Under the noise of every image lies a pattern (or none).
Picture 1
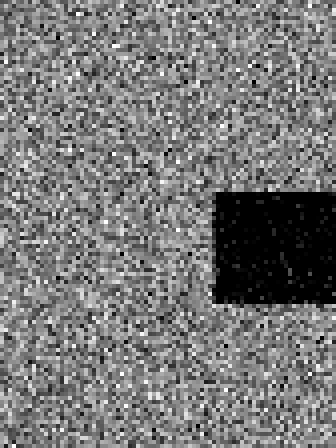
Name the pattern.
one block
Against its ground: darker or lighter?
darker
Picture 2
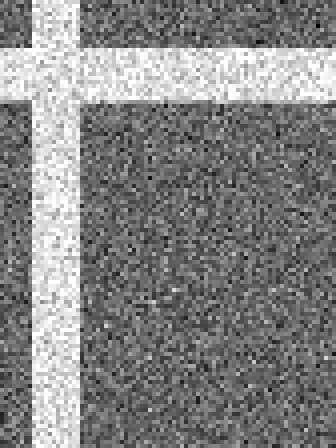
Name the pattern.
bands of rows crossing bands of columns
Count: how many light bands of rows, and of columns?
1 and 1
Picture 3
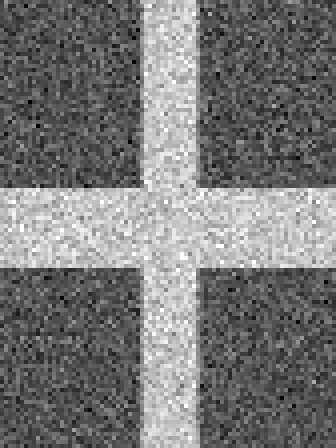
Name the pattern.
bands of rows crossing bands of columns
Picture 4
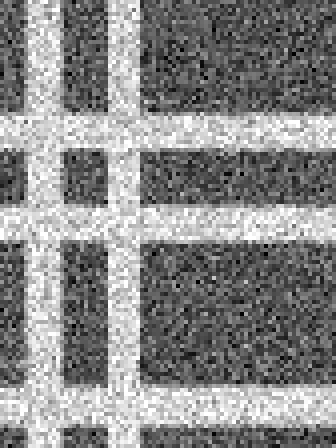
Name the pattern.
bands of rows crossing bands of columns
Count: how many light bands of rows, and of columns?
3 and 2
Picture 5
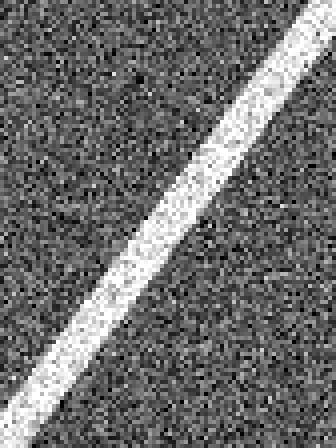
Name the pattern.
a diagonal band
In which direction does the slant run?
bottom left to top right
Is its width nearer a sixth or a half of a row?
a sixth
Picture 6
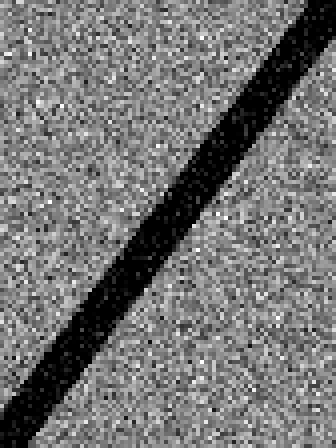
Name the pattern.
a diagonal band
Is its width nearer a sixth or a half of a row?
a sixth
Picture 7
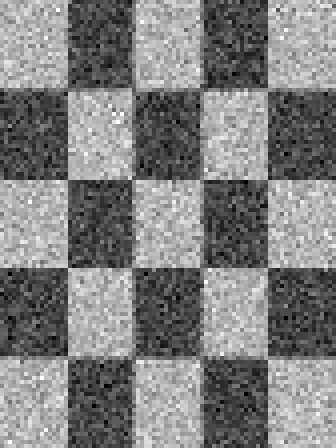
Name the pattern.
a checkerboard
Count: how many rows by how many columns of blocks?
5 by 5
